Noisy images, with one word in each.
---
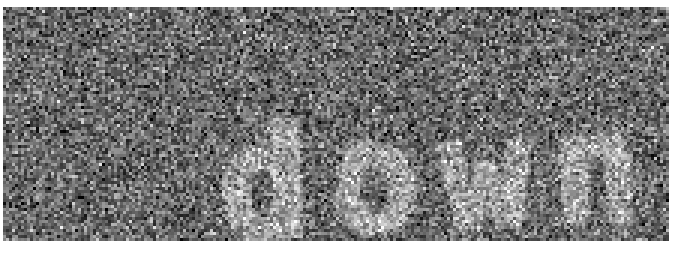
down
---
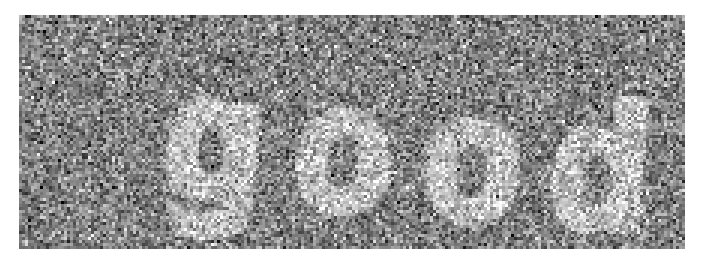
good
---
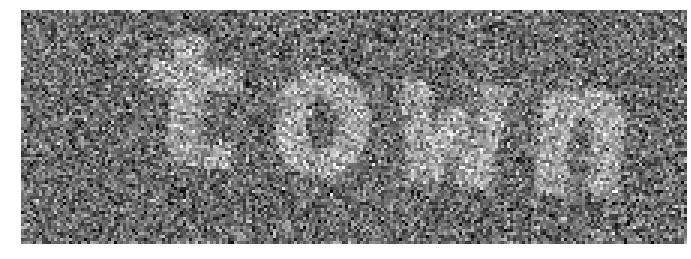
town
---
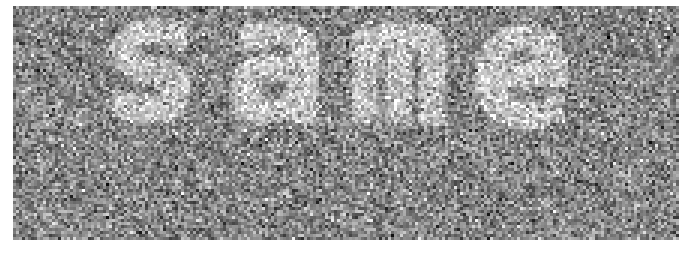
same
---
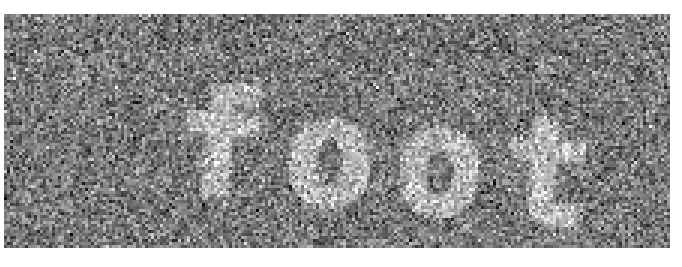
foot
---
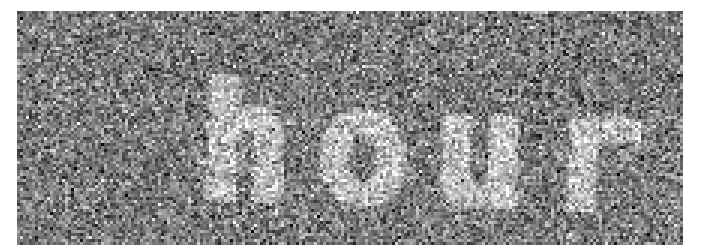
hour
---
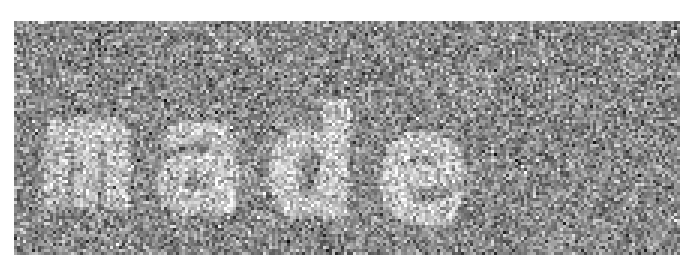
made
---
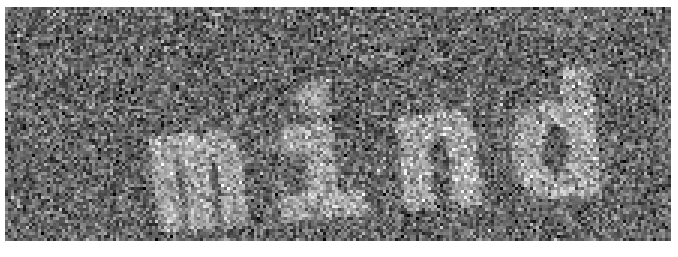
mind
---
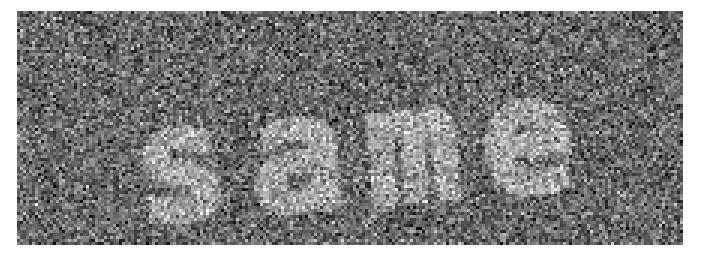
same
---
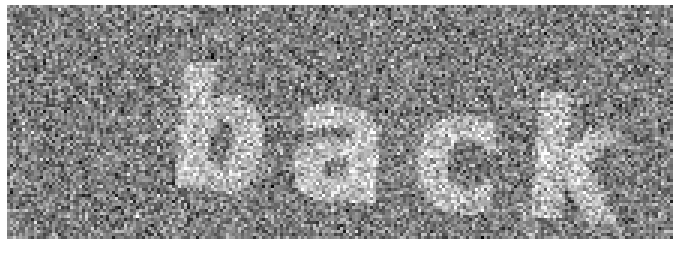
back
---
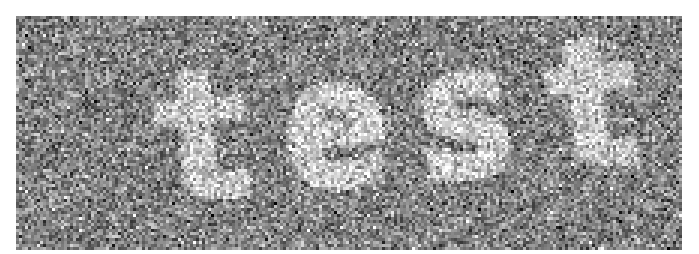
test
